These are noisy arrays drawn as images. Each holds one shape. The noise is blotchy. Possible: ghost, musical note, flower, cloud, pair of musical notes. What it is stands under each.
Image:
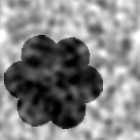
flower
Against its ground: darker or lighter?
darker
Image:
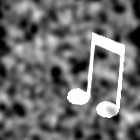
pair of musical notes
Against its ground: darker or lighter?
lighter
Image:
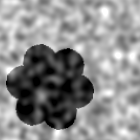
flower
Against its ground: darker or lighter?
darker
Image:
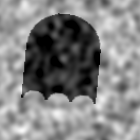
ghost
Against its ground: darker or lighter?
darker
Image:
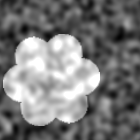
flower
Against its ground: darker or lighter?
lighter
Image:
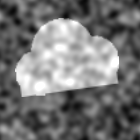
cloud
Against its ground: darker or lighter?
lighter
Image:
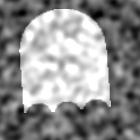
ghost
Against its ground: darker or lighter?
lighter
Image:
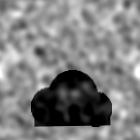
cloud
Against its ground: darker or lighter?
darker
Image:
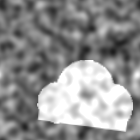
cloud
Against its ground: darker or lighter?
lighter
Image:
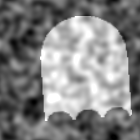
ghost
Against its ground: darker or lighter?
lighter
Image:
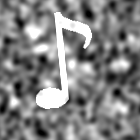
musical note
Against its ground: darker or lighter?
lighter
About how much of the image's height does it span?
two thirds
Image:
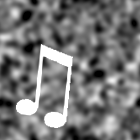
pair of musical notes
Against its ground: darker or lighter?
lighter
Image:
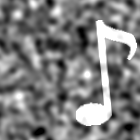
musical note
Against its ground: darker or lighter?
lighter
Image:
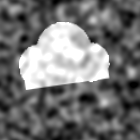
cloud
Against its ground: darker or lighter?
lighter
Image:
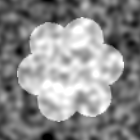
flower
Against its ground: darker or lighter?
lighter
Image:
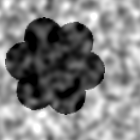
flower
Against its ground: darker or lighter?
darker
